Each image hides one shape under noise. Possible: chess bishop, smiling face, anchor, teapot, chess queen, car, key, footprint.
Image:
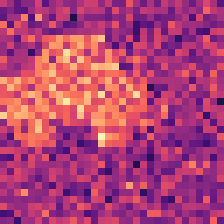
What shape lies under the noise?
car
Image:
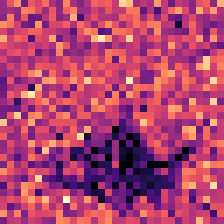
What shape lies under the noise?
teapot
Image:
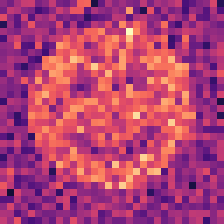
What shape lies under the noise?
smiling face
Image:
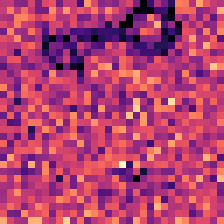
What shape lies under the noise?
key
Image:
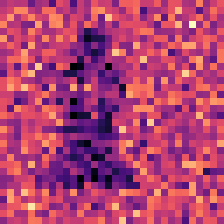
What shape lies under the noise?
chess bishop
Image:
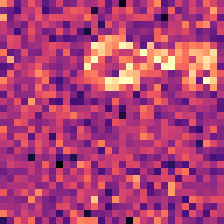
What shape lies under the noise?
key
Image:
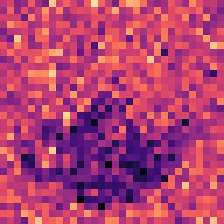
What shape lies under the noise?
teapot
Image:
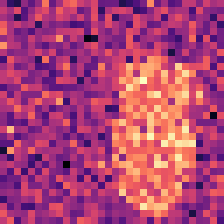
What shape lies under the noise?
footprint
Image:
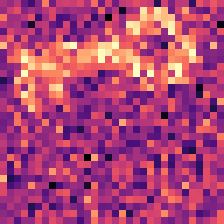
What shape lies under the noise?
key
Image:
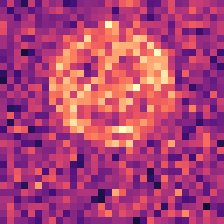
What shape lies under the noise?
smiling face
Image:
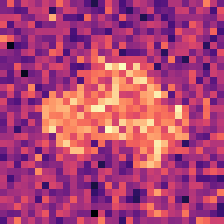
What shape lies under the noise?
car
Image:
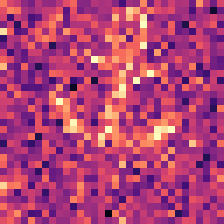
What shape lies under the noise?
anchor
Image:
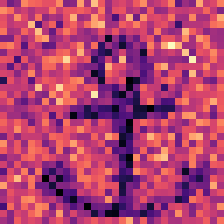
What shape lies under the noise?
anchor
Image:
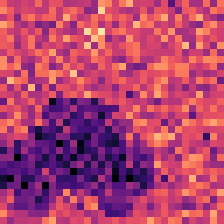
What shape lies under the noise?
car
